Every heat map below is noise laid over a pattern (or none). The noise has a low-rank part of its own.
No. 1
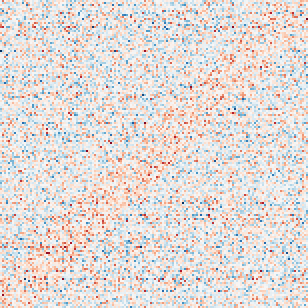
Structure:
a diagonal band
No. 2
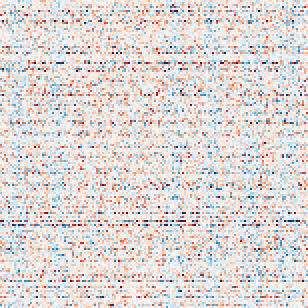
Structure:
bands of columns
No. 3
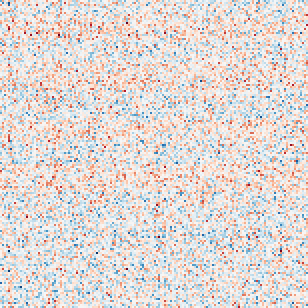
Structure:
bands of rows
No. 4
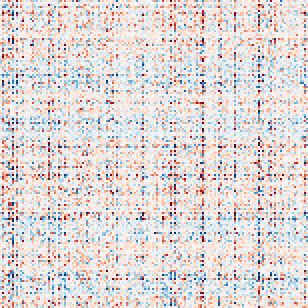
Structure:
bands of rows
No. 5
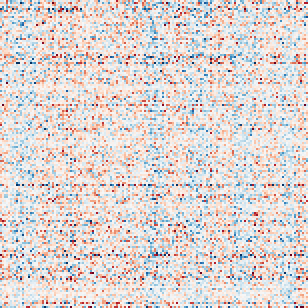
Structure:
bands of columns
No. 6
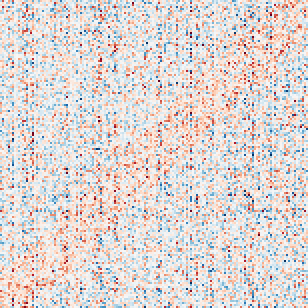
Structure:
a diagonal band
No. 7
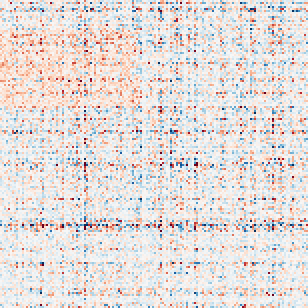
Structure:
one block
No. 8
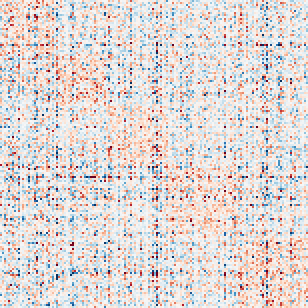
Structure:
blocks along the diagonal
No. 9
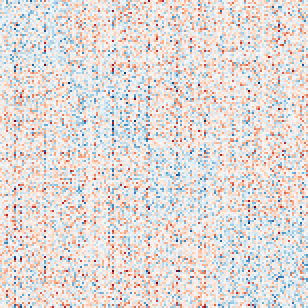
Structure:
blocks along the diagonal
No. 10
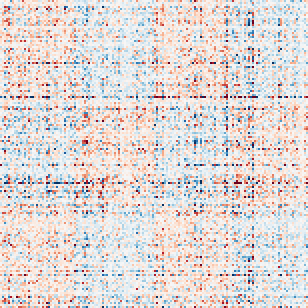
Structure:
a checkerboard
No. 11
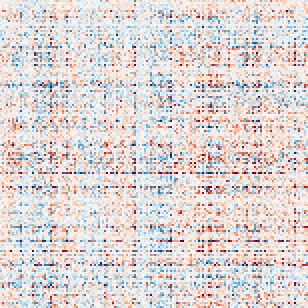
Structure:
bands of rows crossing bands of columns
